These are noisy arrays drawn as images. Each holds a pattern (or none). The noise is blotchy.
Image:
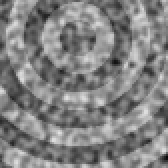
rings round one point
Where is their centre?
top middle
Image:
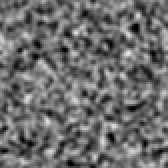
only noise
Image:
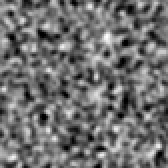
only noise
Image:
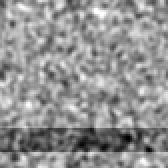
one horizontal stripe
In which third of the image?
bottom
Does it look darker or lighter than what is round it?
darker
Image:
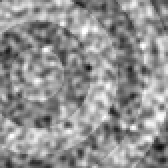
rings round one point
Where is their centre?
middle left
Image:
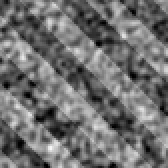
diagonal stripes
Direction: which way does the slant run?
top left to bottom right
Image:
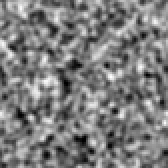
only noise
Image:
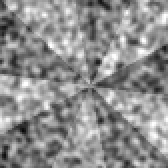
spokes from one point
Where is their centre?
centre
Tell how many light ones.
5
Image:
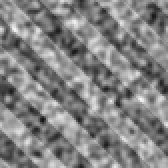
diagonal stripes
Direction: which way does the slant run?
top left to bottom right
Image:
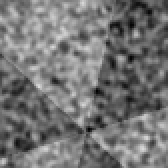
spokes from one point
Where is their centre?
bottom middle
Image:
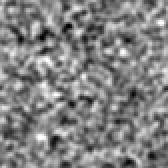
only noise
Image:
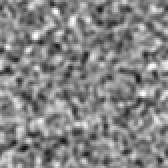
only noise
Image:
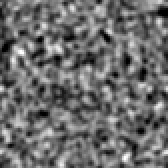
only noise
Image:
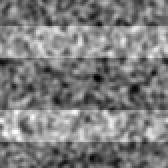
horizontal stripes
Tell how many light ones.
2
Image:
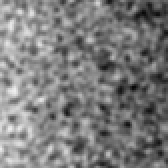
a smooth slope
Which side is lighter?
left
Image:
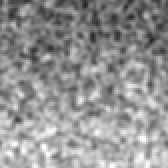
a smooth slope
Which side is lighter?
bottom
